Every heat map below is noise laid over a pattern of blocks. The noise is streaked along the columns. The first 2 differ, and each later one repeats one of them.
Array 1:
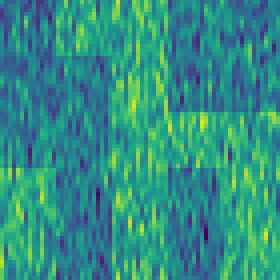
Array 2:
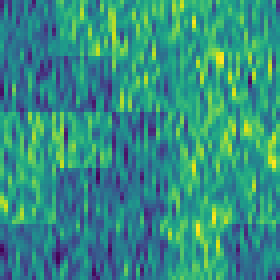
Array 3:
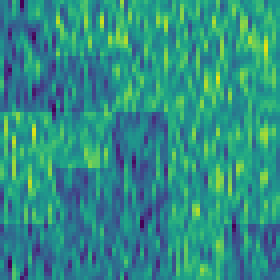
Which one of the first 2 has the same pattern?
2
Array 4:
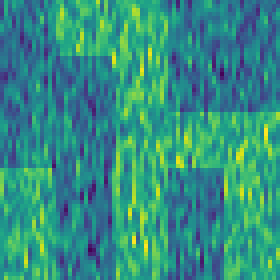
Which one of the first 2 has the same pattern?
1
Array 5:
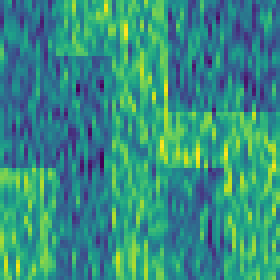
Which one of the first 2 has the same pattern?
1
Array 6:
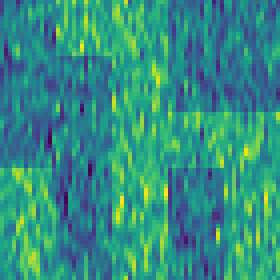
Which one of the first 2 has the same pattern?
1
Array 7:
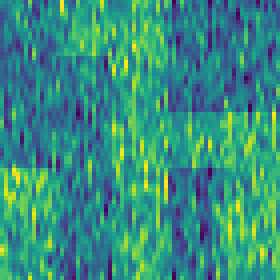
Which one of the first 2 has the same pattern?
1
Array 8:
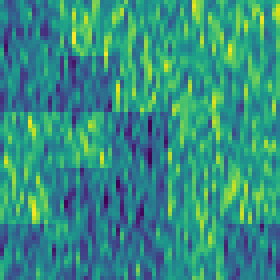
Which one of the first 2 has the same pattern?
2
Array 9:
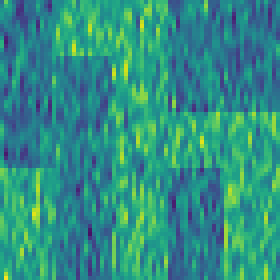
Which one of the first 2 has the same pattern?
1
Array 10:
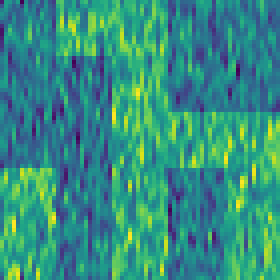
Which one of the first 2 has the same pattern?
1
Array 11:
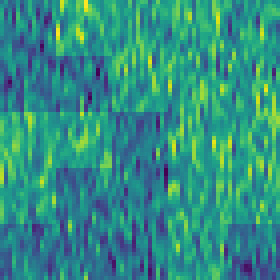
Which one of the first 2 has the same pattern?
2
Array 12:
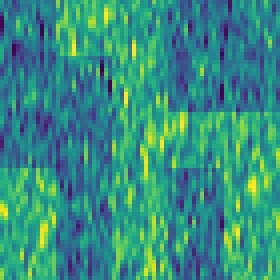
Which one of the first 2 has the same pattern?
1
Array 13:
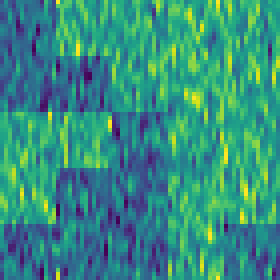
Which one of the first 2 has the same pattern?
2
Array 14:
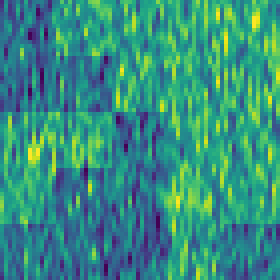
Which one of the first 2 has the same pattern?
2
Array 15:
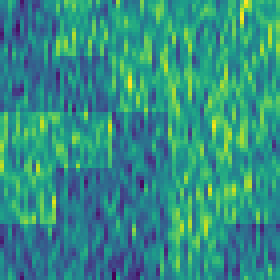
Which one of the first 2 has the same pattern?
2
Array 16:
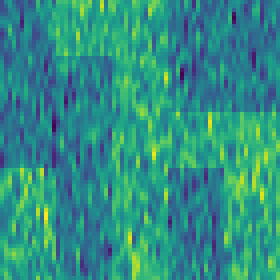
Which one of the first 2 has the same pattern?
1
